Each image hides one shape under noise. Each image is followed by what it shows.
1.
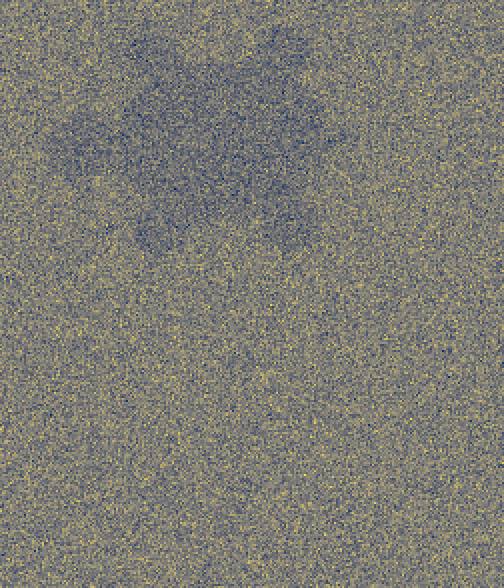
turtle
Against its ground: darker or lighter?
darker
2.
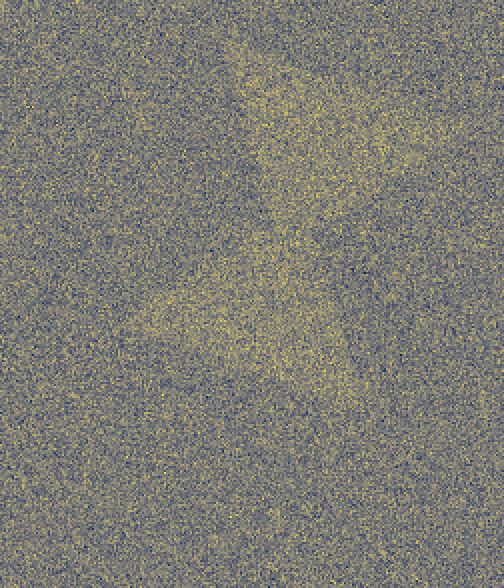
bow tie
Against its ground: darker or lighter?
lighter
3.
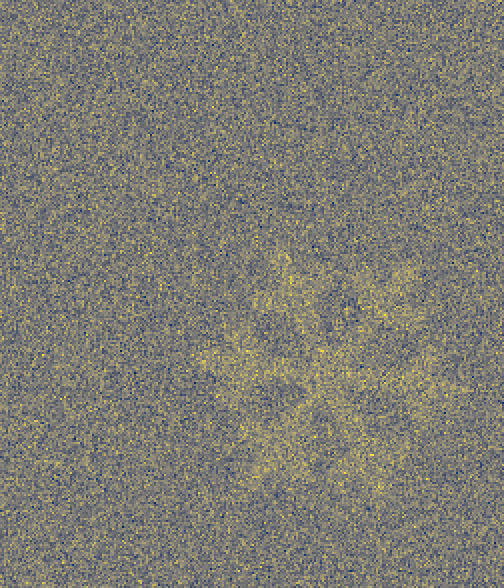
snowflake
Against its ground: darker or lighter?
lighter
